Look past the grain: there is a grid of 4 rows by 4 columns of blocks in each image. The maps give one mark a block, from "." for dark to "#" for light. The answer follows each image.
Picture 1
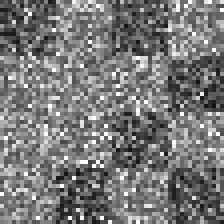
. # . #
# # # .
# # . #
# . # .
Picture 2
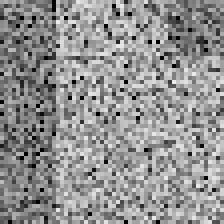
. # # .
. # # #
. # # #
. # # #
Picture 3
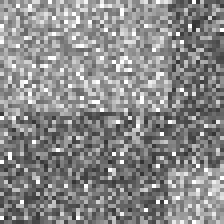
# # # .
# # # .
. . . .
. . . #
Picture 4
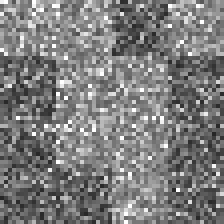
# # . #
. # # .
. # # .
. . # .
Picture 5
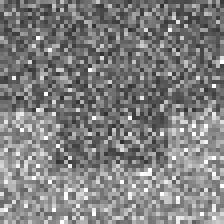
. . . .
. . . .
# . . #
# # # #
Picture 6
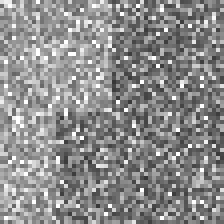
# # . .
# # . .
# . . .
# . . .
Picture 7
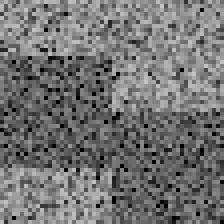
# # # #
. . # #
. . . .
# # . .
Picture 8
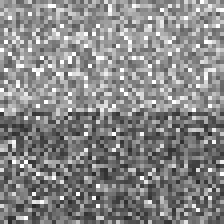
# # # #
# # # #
. . . .
. . . .
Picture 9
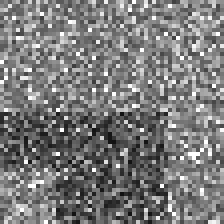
# # # #
# # # #
. . . #
# . . #
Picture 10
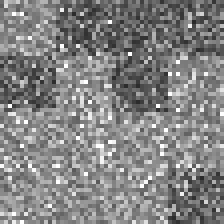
# . . .
. # . #
# # # #
# # # .
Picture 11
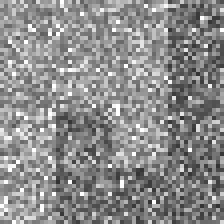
# # # .
# # # .
# . # .
# . . .
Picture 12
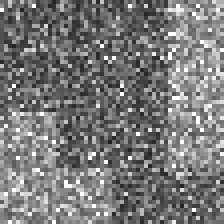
. . . #
. . . #
# . . #
# # . .
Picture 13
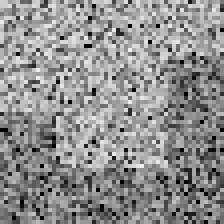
# # # #
# # # .
. # # .
. . . .
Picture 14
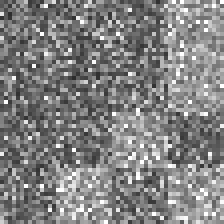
. . . #
. . . #
. . # .
. # . #
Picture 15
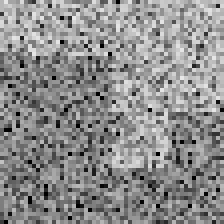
# # # #
. . # #
. . # .
. . . .
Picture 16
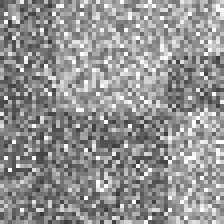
. # # #
. # # .
. . . #
. . . #
